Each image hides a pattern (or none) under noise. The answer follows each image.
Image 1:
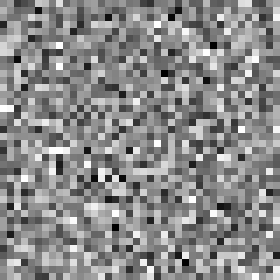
only noise
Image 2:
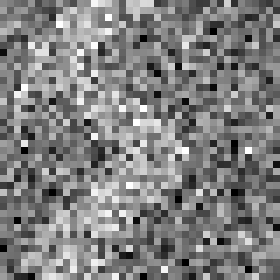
a wavy band
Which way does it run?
top to bottom
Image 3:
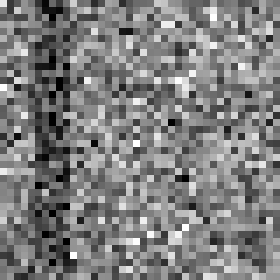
one vertical stripe
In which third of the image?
left
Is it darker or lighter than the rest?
darker
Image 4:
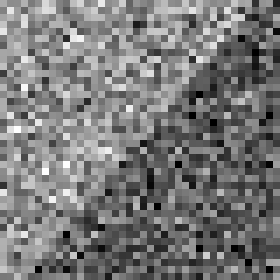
a sharp edge
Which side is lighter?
top left
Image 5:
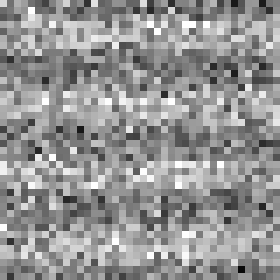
horizontal stripes
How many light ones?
4
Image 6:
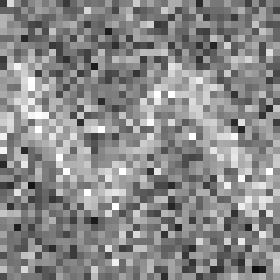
a wavy band
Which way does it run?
left to right
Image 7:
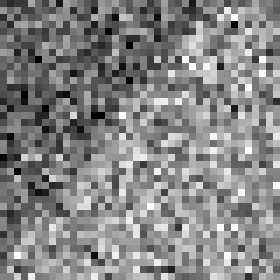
a sharp edge
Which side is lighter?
bottom right
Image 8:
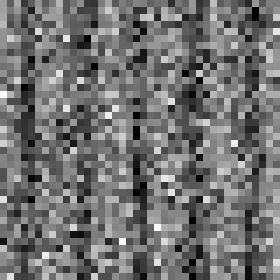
vertical stripes
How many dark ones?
5
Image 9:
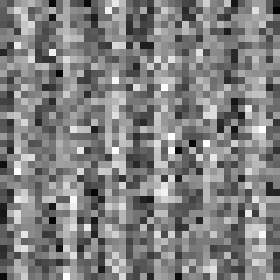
vertical stripes
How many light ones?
6
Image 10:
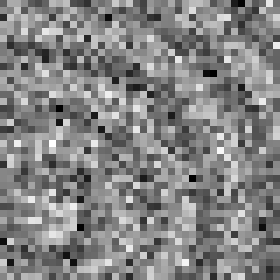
rings round one point
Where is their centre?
bottom left
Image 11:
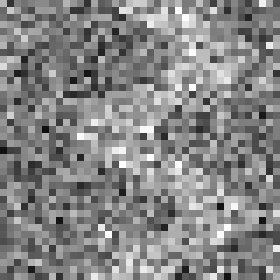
a wavy band
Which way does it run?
top to bottom
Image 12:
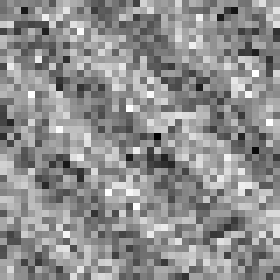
diagonal stripes
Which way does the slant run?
top left to bottom right
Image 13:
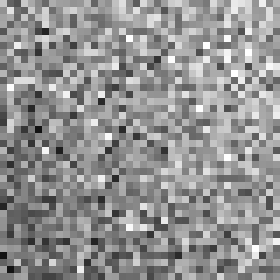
a smooth slope
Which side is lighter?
top right
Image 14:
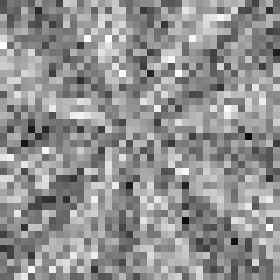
spokes from one point
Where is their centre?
centre
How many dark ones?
8
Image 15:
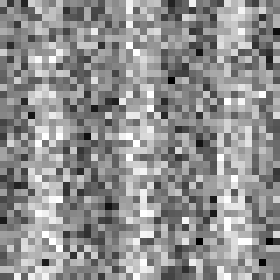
vertical stripes
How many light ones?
3
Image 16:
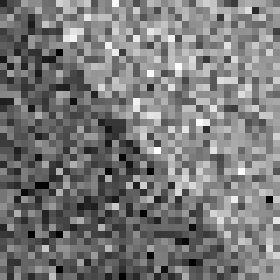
a sharp edge
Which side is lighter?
top right
